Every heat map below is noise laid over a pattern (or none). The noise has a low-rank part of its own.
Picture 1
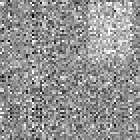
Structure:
one block
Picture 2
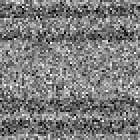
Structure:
bands of rows
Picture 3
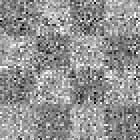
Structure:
a checkerboard
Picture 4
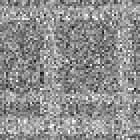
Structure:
bands of rows crossing bands of columns
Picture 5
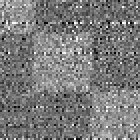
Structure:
blocks along the diagonal
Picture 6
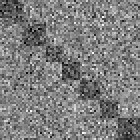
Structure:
blocks along the diagonal
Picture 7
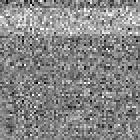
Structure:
one band of rows
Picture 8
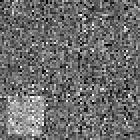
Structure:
one block
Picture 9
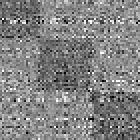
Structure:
blocks along the diagonal
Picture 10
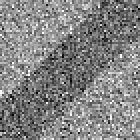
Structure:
a diagonal band
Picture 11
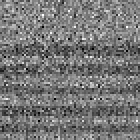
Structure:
bands of rows
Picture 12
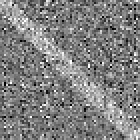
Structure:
a diagonal band
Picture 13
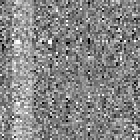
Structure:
one band of columns
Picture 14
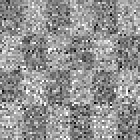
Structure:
a checkerboard
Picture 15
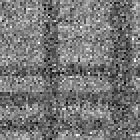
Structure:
bands of rows crossing bands of columns
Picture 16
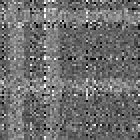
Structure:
bands of rows crossing bands of columns
